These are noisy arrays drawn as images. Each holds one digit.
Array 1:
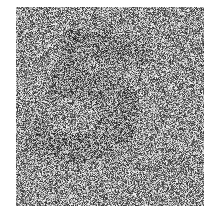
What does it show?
dark 5
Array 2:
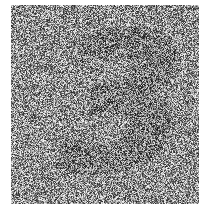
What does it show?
dark 3
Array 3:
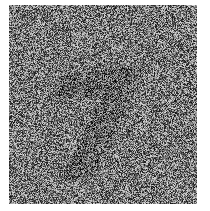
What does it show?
dark 7
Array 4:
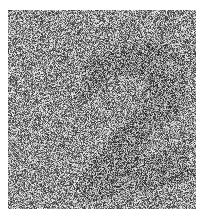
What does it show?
dark 2
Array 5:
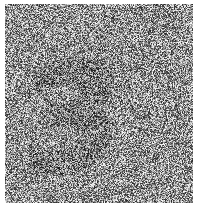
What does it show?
dark 3
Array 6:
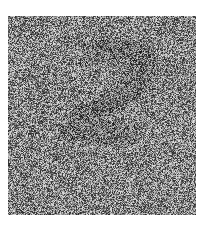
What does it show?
dark 2
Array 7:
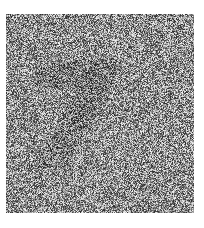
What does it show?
dark 7
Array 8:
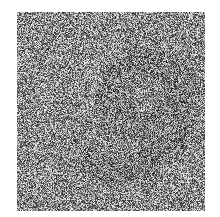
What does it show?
dark 9
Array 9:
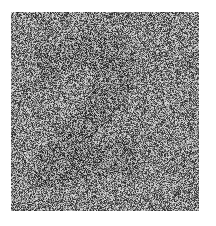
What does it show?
dark 2
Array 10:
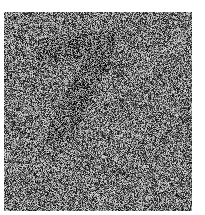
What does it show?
dark 7
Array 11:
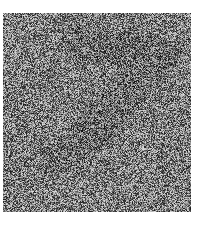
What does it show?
dark 7
